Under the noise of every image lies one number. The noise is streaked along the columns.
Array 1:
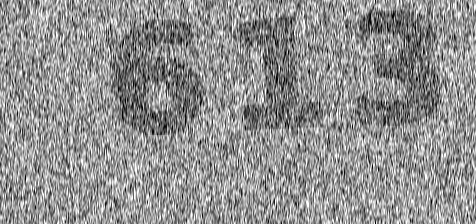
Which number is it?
613
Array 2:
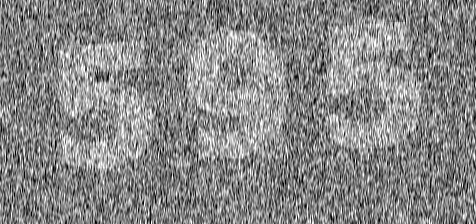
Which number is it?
595
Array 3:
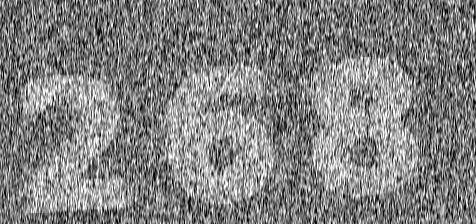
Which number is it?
268
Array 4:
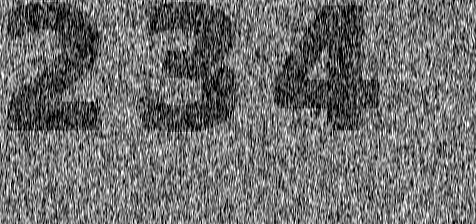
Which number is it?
234
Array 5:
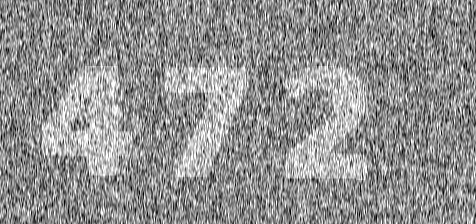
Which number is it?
472
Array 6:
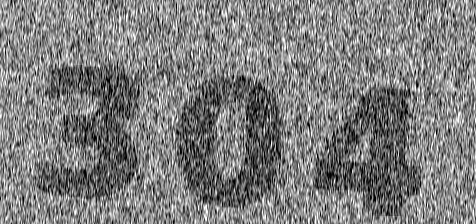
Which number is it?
304
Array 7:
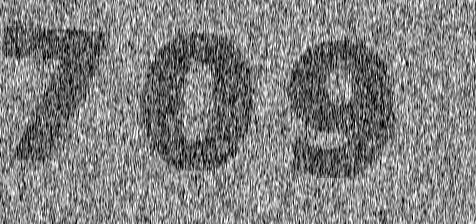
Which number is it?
709
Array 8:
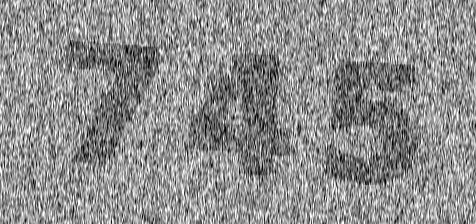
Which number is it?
745
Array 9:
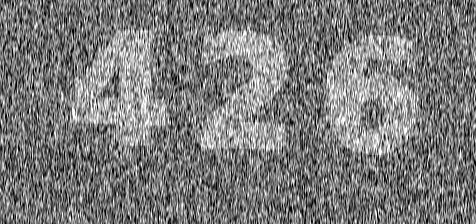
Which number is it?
426
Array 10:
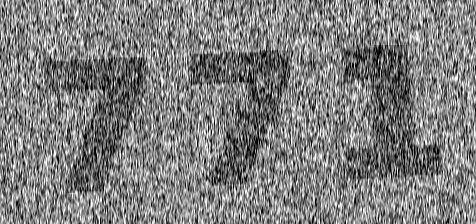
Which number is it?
771
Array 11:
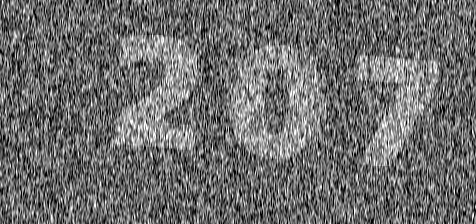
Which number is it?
207
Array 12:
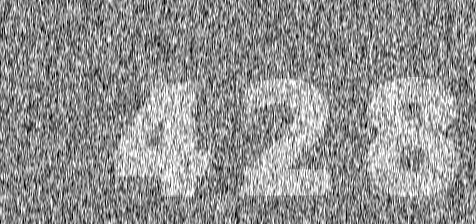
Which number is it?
428
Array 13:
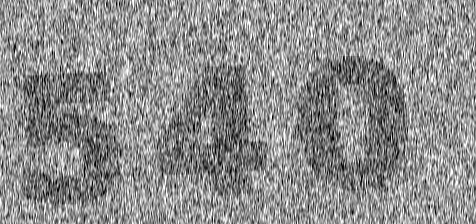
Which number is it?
540
